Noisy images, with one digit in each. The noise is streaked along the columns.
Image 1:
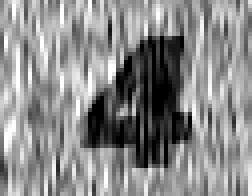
4
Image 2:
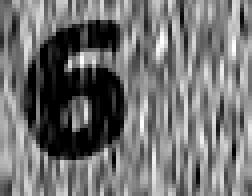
6
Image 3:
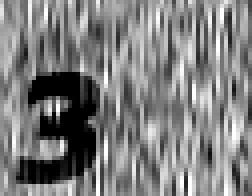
3
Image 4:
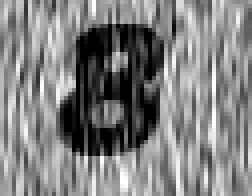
8
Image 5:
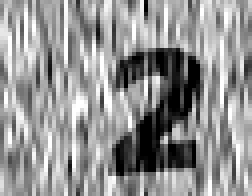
2
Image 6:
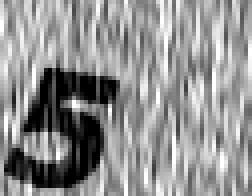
5
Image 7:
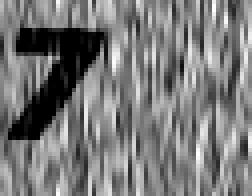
7
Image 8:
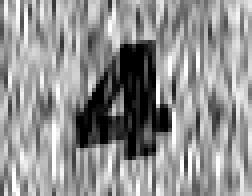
4
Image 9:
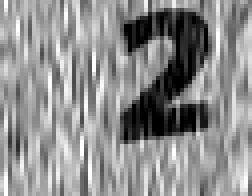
2
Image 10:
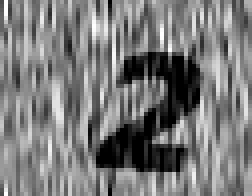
2
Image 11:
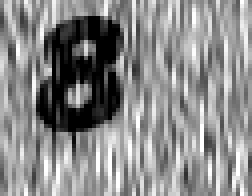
8
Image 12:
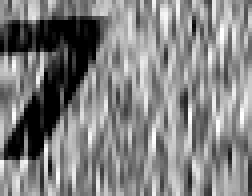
7
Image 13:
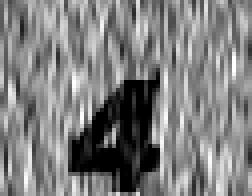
4
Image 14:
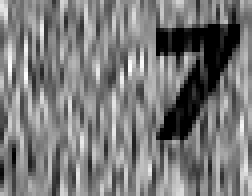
7
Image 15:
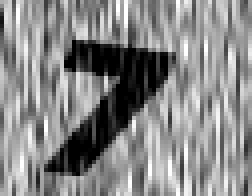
7
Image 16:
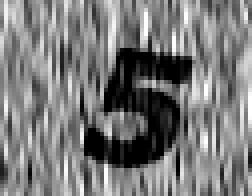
5
